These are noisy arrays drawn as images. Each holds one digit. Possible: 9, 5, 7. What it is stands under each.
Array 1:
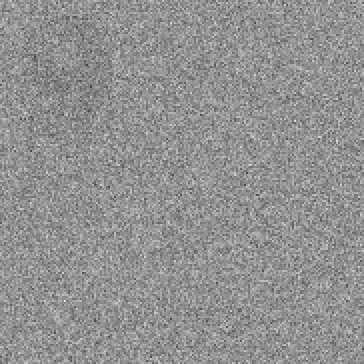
9
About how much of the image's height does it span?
a third
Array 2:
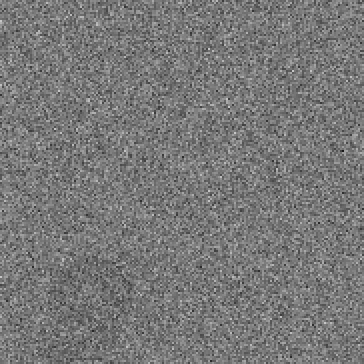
9
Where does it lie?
bottom left
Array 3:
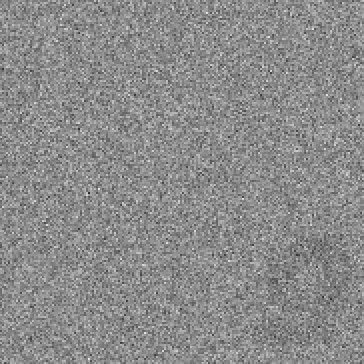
9
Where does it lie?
bottom right
